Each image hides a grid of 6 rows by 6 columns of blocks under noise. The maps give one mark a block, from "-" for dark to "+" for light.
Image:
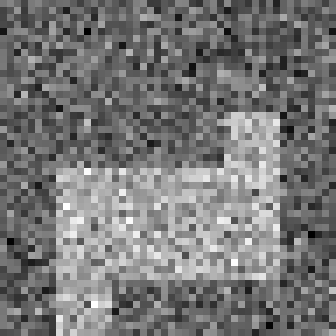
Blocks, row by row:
------
------
----+-
-++++-
-++++-
-+----
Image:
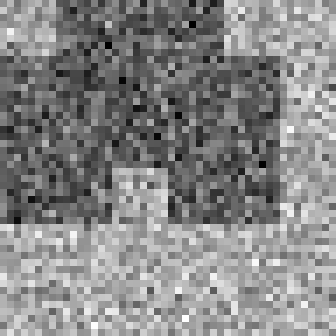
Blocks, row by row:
+---++
-----+
-----+
--+--+
++++++
++++++
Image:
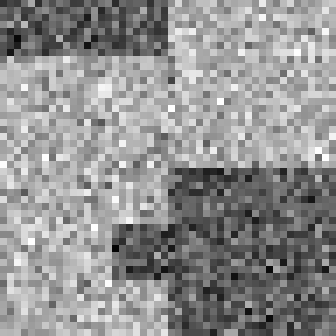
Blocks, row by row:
---+++
++++++
++++++
+++---
++----
+++---
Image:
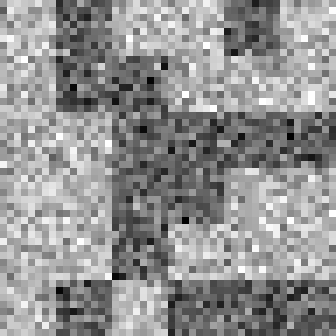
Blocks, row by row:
+-++-+
+--+++
++----
++--++
++-+++
+-+---
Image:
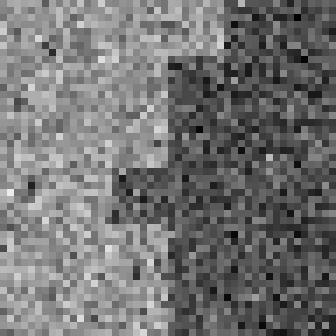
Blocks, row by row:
++++--
+++---
+++---
++----
+++---
+++---
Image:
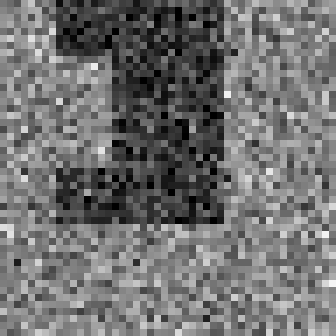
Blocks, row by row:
+---++
++--++
++--++
+---++
++++++
++++++
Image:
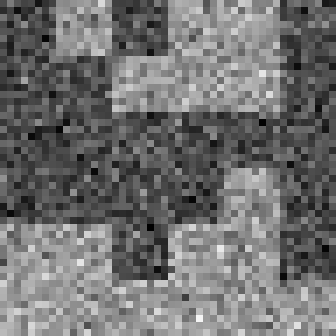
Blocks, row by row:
-+-++-
--+++-
------
----+-
++-++-
++++++
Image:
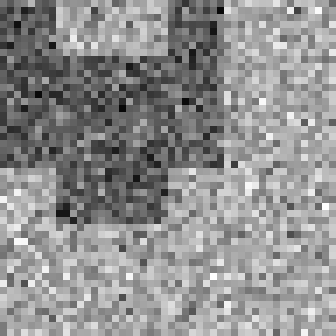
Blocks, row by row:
-++-++
----++
----++
+--+++
++++++
++++++
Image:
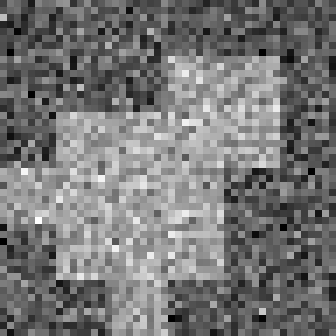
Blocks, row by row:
------
---++-
-++++-
++++--
-+++--
--+---
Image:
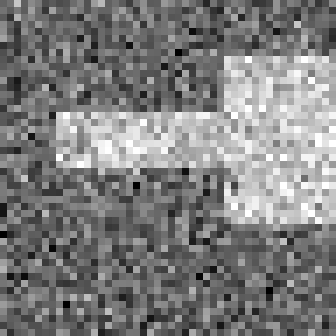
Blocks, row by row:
------
----++
-+++++
----++
------
------
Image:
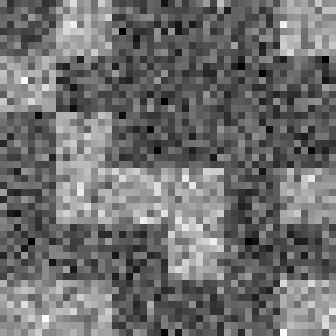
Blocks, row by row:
-+---+
+-----
-+----
-+++-+
---+--
++---+
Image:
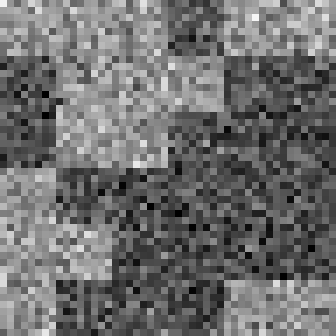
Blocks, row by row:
+++-++
-+++--
-++---
+-----
++----
+---++
